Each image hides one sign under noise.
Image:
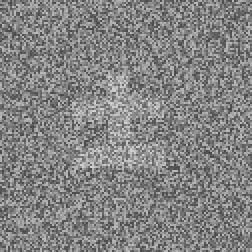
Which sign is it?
plus-minus sign
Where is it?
centre
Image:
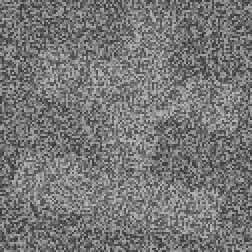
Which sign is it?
plus-minus sign
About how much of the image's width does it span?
nearly all
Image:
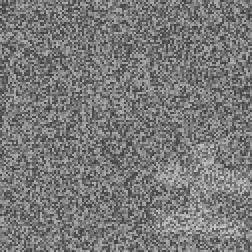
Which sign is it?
plus-minus sign
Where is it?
bottom right
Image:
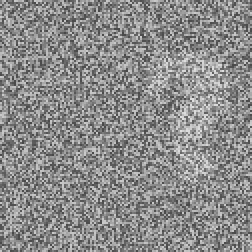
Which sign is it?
question mark
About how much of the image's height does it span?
half
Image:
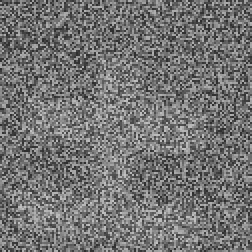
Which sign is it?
plus-minus sign
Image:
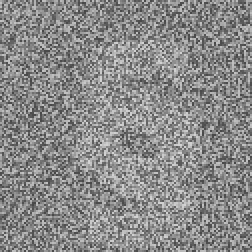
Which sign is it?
section sign
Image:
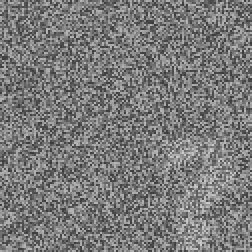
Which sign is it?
question mark
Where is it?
bottom right
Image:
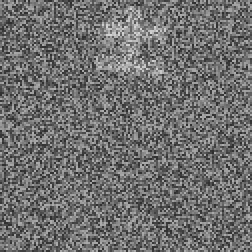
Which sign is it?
plus-minus sign
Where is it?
top middle
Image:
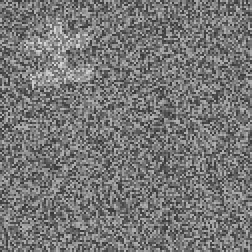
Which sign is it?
plus-minus sign
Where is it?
top left
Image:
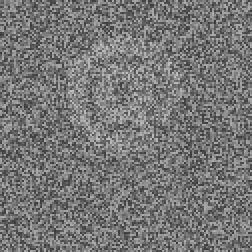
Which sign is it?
at sign
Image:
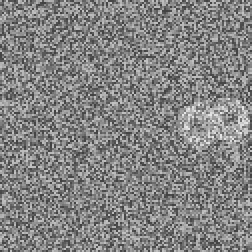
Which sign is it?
infinity sign
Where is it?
middle right
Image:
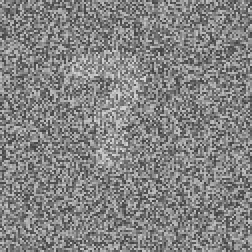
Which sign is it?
question mark
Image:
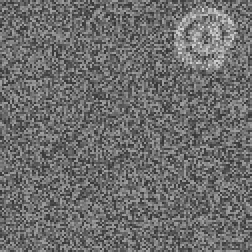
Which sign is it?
at sign
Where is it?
top right
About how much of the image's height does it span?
a quarter
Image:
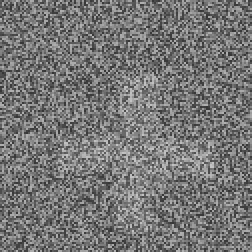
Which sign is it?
plus sign
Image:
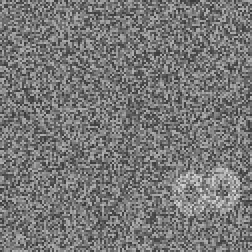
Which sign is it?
infinity sign
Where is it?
bottom right
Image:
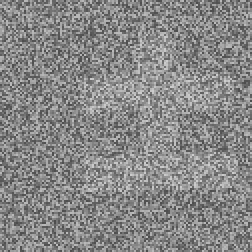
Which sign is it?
plus-minus sign
